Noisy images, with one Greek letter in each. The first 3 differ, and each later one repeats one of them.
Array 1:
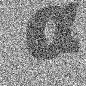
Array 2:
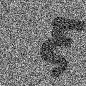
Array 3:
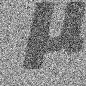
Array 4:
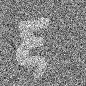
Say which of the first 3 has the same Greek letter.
2
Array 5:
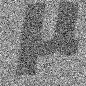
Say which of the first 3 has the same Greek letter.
3
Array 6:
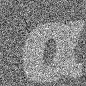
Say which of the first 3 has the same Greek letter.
1
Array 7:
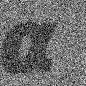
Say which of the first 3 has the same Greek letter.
1
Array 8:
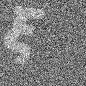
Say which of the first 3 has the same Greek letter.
2
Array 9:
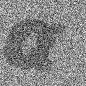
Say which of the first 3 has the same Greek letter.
1
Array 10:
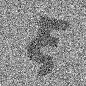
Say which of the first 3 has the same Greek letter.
2
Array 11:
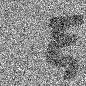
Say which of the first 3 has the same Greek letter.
2
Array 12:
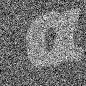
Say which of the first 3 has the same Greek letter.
1
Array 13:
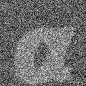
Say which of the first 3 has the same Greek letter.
1
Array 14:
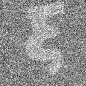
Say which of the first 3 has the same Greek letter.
2
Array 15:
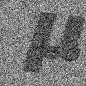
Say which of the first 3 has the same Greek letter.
3
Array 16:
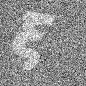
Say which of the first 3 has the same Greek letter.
2
